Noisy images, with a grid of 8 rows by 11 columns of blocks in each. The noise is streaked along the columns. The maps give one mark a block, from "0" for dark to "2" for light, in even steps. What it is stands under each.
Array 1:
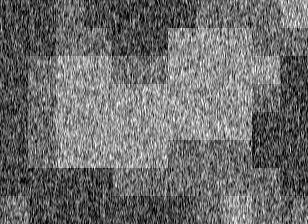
0 0 1 0 0 0 0 1 1 1 2
0 0 1 1 0 0 2 2 2 1 1
0 1 2 2 1 1 2 2 2 2 0
0 1 2 2 2 2 2 2 2 1 0
0 1 2 2 2 2 2 2 2 0 0
0 1 2 2 2 2 1 1 1 0 0
0 0 0 0 1 1 1 1 1 1 0
1 0 0 0 0 0 0 1 2 1 1
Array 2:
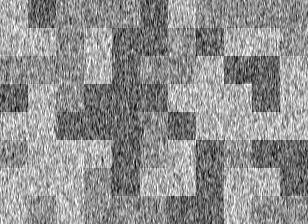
2 0 1 1 1 0 2 1 1 1 1
2 2 1 2 0 0 1 0 2 2 1
1 1 1 2 0 1 1 2 0 0 2
0 2 1 0 0 0 2 2 2 0 2
2 2 0 0 0 1 0 2 2 2 2
1 2 2 2 0 1 2 0 1 0 0
2 2 2 1 0 2 2 0 2 2 0
2 1 2 1 1 1 0 0 2 1 1
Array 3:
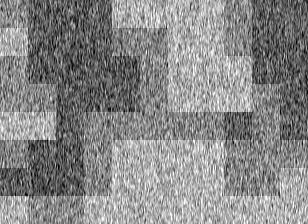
1 0 0 0 2 2 2 2 1 0 0
2 0 0 0 1 1 2 2 1 0 0
1 0 0 0 0 1 2 2 2 0 0
1 1 0 0 0 1 2 2 2 1 0
2 2 0 1 1 1 1 1 0 1 0
1 0 0 1 2 2 2 2 1 1 1
0 0 0 1 2 2 2 2 1 1 2
2 1 1 2 2 2 2 2 2 2 2
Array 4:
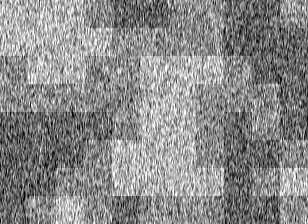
2 2 2 1 0 0 1 1 0 0 1
2 2 2 2 1 1 1 1 0 0 0
1 2 2 1 1 2 2 2 1 0 0
1 1 1 1 1 2 2 1 1 1 0
0 0 0 0 1 2 2 1 0 1 0
0 0 0 1 2 2 2 1 0 0 1
0 0 1 1 2 2 2 2 0 1 2
0 1 2 1 0 1 1 1 0 0 1
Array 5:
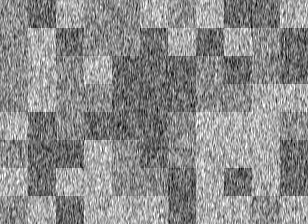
1 0 2 1 1 2 1 2 0 0 2
1 2 0 1 1 0 2 0 2 1 0
1 2 1 2 0 0 0 1 0 1 0
1 2 1 1 0 0 0 1 1 2 2
2 0 1 0 0 0 1 2 2 2 1
1 0 0 2 1 0 1 2 2 2 0
2 0 2 2 1 1 0 2 0 2 0
1 2 0 2 2 2 0 2 2 1 2
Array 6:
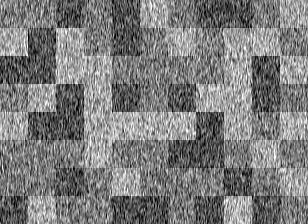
1 1 0 1 0 2 1 0 0 1 2
2 0 2 1 0 1 2 1 2 2 1
0 0 2 2 1 1 1 1 2 0 2
1 2 0 2 0 1 0 2 2 0 1
2 0 0 2 2 2 2 0 2 1 2
1 1 1 2 1 1 0 0 1 2 1
1 1 0 1 2 1 1 1 0 1 2
0 2 1 1 0 0 1 0 2 0 1
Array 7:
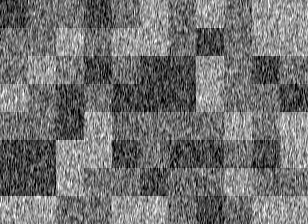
0 1 1 0 1 2 1 2 1 2 2
1 1 2 1 2 2 1 0 1 2 2
1 2 1 0 1 0 0 2 1 0 1
2 1 0 1 0 0 0 2 1 1 0
1 1 0 2 1 1 1 1 2 1 2
0 0 2 2 0 1 0 0 1 0 2
0 0 2 1 1 0 1 1 2 1 1
2 2 1 1 2 2 1 0 1 2 2
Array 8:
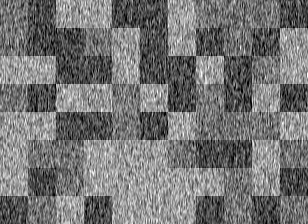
1 0 2 2 0 0 2 1 1 1 0
1 0 0 1 2 0 2 0 1 0 2
2 2 0 0 2 0 0 2 0 1 2
1 0 2 2 1 2 0 1 0 2 0
2 2 0 0 1 0 2 1 1 1 2
2 1 1 2 2 2 1 0 0 2 1
2 0 1 2 2 2 2 2 1 2 0
0 1 2 0 2 2 2 0 1 0 1
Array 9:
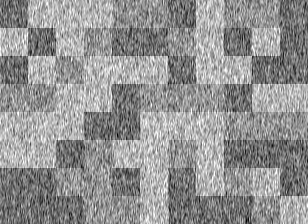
0 2 2 2 1 1 0 2 1 1 0
2 0 2 1 0 0 1 2 0 2 0
0 2 1 2 2 2 0 2 2 0 0
1 1 2 2 0 1 1 1 0 2 2
2 2 2 0 0 2 2 2 1 1 1
2 2 0 1 2 2 1 2 0 0 0
0 0 1 1 0 2 0 2 1 2 0
0 0 0 1 1 2 0 0 0 1 2
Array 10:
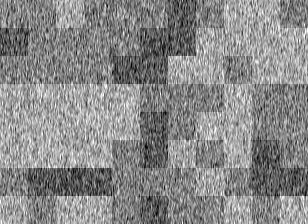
1 1 2 1 1 1 0 1 2 2 1
0 1 1 1 1 0 0 2 2 2 2
1 1 1 1 0 0 2 2 1 2 2
2 2 2 2 2 1 1 1 2 1 1
2 2 2 2 2 0 1 2 2 1 1
2 2 2 2 1 0 2 1 2 0 1
1 0 0 0 1 1 1 2 1 0 0
2 1 2 2 1 0 1 1 2 1 2
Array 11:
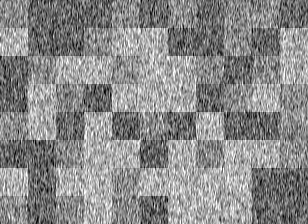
1 0 0 0 1 0 1 0 1 1 0
2 0 0 1 2 2 0 0 1 0 2
0 1 2 2 1 2 2 1 0 1 2
0 2 1 0 2 2 2 0 1 2 1
1 2 0 2 0 1 0 2 0 0 1
0 0 1 2 2 0 2 1 2 2 1
2 0 2 2 1 2 2 2 2 0 0
1 0 1 2 1 0 2 2 2 0 0
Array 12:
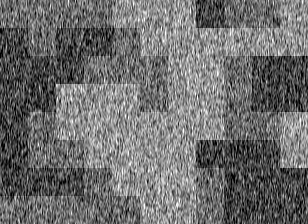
1 1 1 1 2 2 2 0 1 1 2
0 1 0 0 1 2 2 2 2 2 2
0 0 0 1 1 1 2 2 1 0 0
0 0 2 2 2 1 2 2 1 0 0
0 1 2 2 2 2 2 2 1 1 2
0 1 1 2 2 2 2 0 0 0 2
0 0 0 1 2 2 2 1 0 0 0
1 1 1 1 1 2 2 1 0 0 0
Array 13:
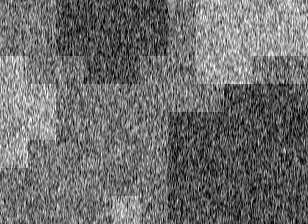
1 1 0 0 0 0 1 2 2 2 2
1 1 0 0 0 0 1 2 2 2 2
2 1 1 0 0 1 1 2 2 1 1
2 2 1 1 1 1 1 1 0 0 0
2 2 1 1 1 1 0 0 0 0 0
2 1 1 1 1 1 0 0 0 0 0
1 1 1 1 1 1 0 0 0 0 0
1 1 1 1 2 1 0 0 0 0 0
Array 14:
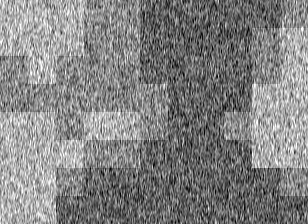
2 2 2 1 1 0 0 0 0 0 1
2 2 2 1 1 0 0 0 0 1 2
1 2 1 1 1 0 0 0 0 1 2
1 1 1 1 1 1 0 0 0 2 2
2 2 1 2 2 1 0 0 1 2 2
2 2 2 1 1 0 0 0 0 2 2
2 2 1 0 0 0 0 0 0 0 1
2 2 0 0 0 0 0 0 0 0 0
